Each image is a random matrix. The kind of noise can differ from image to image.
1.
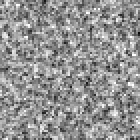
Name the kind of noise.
blotchy
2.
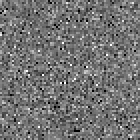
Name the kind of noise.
heavy tails
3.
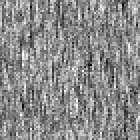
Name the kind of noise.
streaked along the columns
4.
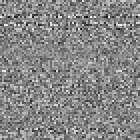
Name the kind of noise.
rows of uneven size
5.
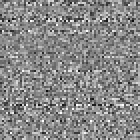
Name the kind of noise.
rows of uneven size
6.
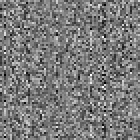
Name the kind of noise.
columns of uneven size
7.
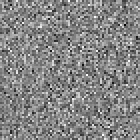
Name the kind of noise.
low rank plus noise
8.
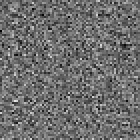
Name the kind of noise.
low rank plus noise
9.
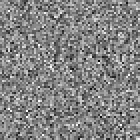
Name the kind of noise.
low rank plus noise
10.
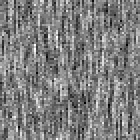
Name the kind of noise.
streaked along the columns
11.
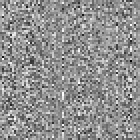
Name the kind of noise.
columns of uneven size
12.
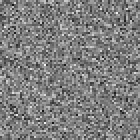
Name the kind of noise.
independent entries
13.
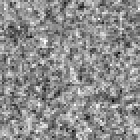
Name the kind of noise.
blotchy
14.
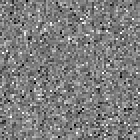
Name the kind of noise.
heavy tails
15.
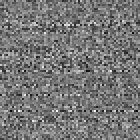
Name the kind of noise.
rows of uneven size
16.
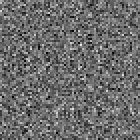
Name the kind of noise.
low rank plus noise
